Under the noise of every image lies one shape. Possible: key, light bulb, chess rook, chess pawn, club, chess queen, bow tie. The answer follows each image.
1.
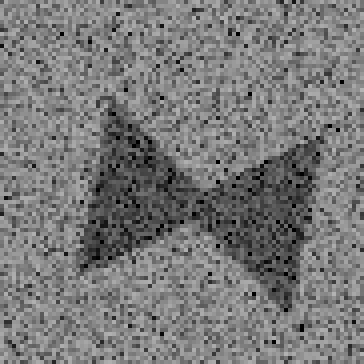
bow tie
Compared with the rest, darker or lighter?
darker
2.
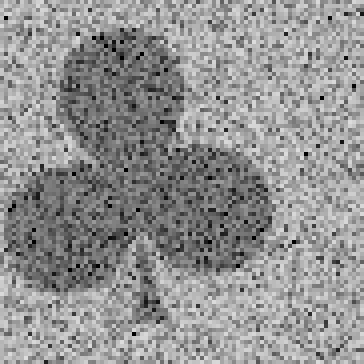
club
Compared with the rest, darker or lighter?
darker
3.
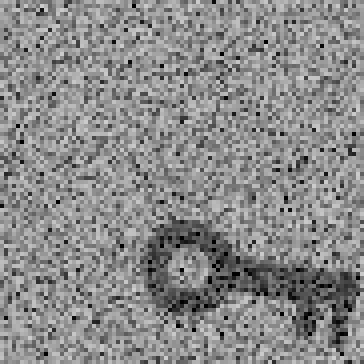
key
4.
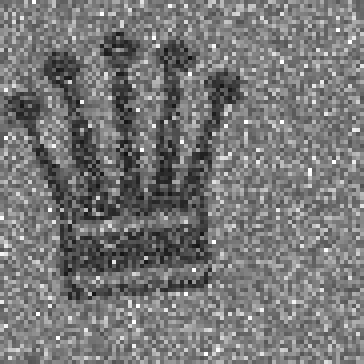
chess queen
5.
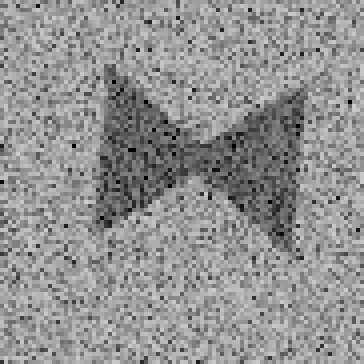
bow tie
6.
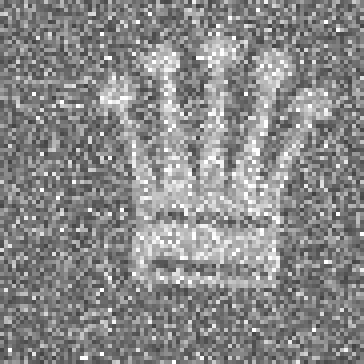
chess queen
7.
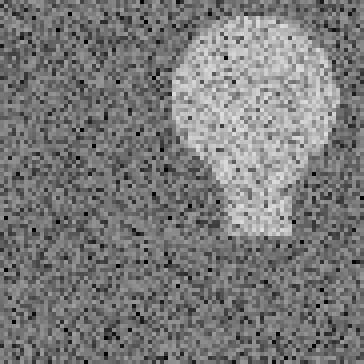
light bulb
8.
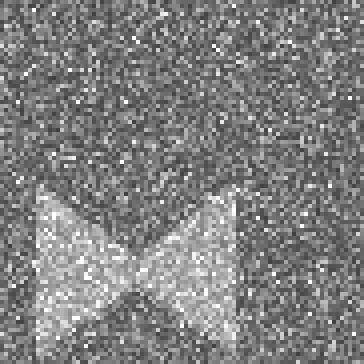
bow tie
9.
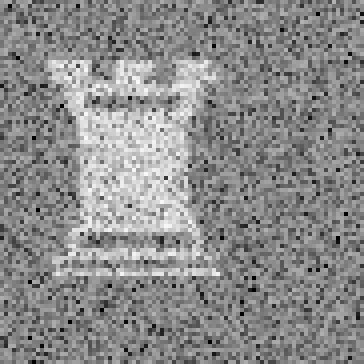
chess rook
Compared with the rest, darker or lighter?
lighter
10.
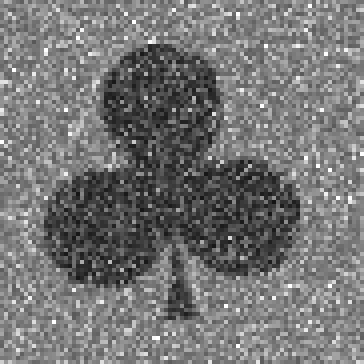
club
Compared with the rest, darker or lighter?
darker
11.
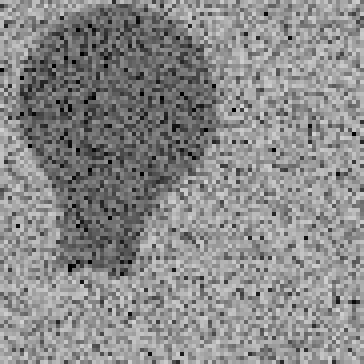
light bulb
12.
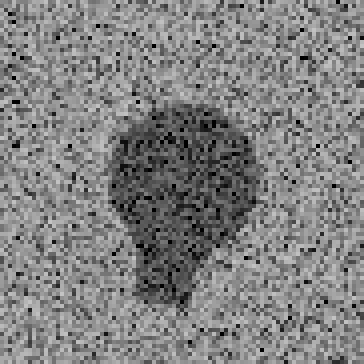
light bulb
